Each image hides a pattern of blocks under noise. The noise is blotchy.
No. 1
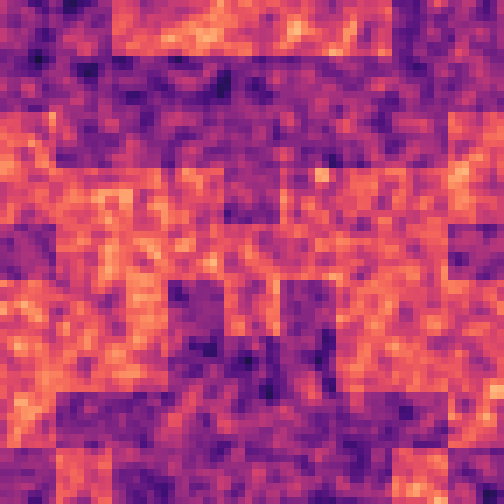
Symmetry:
left and right mirror each other
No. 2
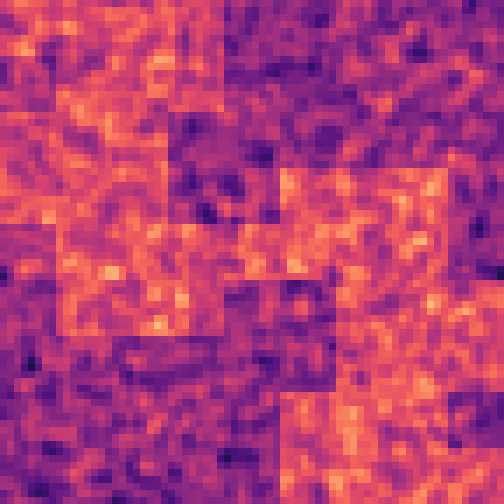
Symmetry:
the same after a half turn
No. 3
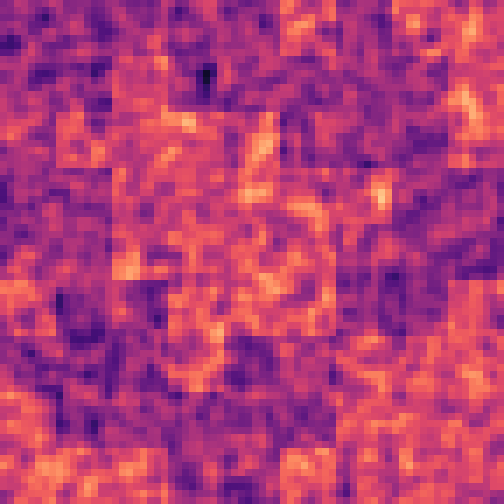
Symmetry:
mirrored about the diagonal from the top left
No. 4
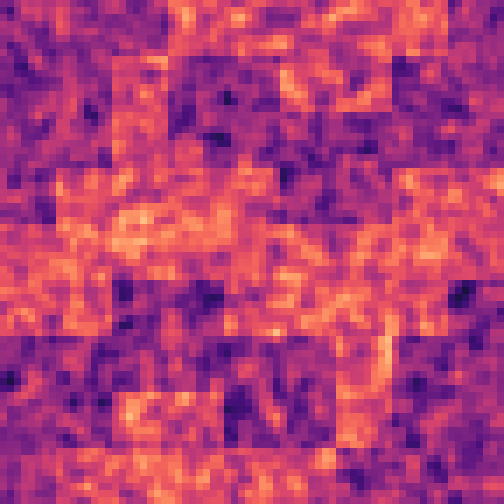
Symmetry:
the same after a half turn
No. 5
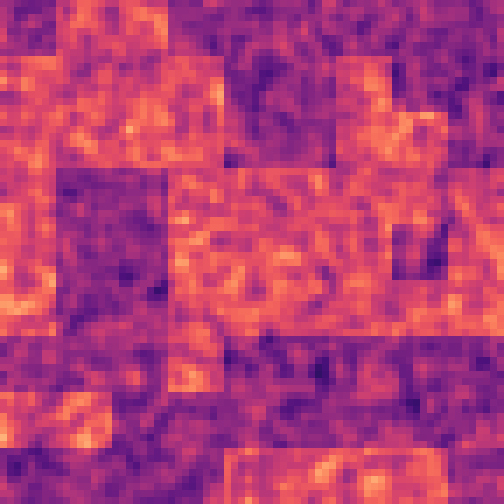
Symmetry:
no symmetry
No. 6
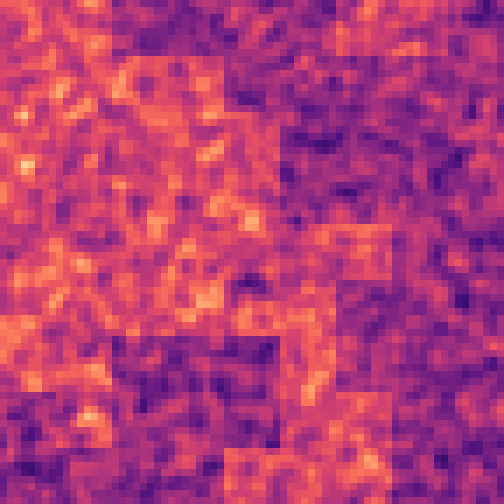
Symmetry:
no symmetry
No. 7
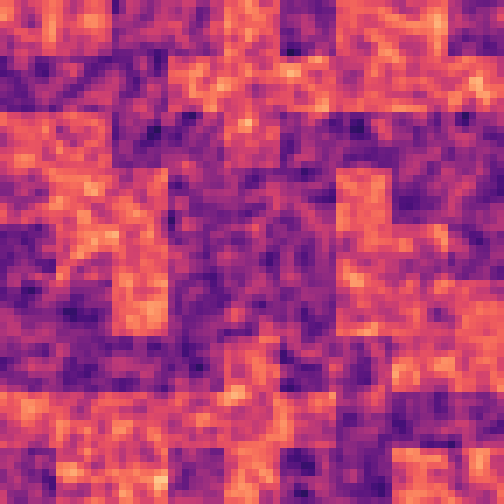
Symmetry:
the same after a half turn
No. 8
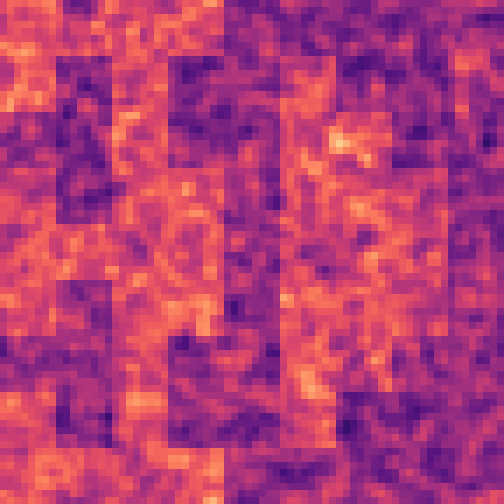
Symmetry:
top and bottom mirror each other
